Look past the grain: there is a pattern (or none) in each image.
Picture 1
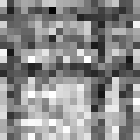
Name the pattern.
bands of rows crossing bands of columns
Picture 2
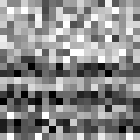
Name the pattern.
bands of rows
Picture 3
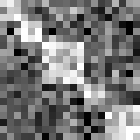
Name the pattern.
blocks along the diagonal
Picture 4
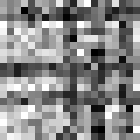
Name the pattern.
bands of rows crossing bands of columns
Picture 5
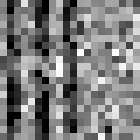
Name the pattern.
bands of columns
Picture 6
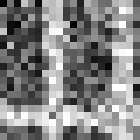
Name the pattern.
bands of rows crossing bands of columns
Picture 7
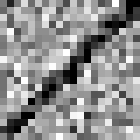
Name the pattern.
a diagonal band
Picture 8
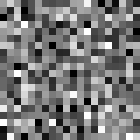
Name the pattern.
only noise
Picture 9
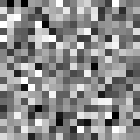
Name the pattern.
only noise
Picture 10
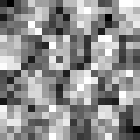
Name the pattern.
a checkerboard
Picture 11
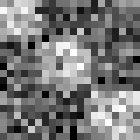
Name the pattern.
blocks along the diagonal
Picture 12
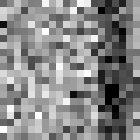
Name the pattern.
one band of columns
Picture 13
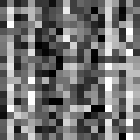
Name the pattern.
bands of columns
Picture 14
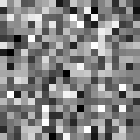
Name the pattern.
only noise
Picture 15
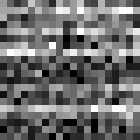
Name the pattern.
bands of rows
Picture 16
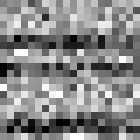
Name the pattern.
bands of rows
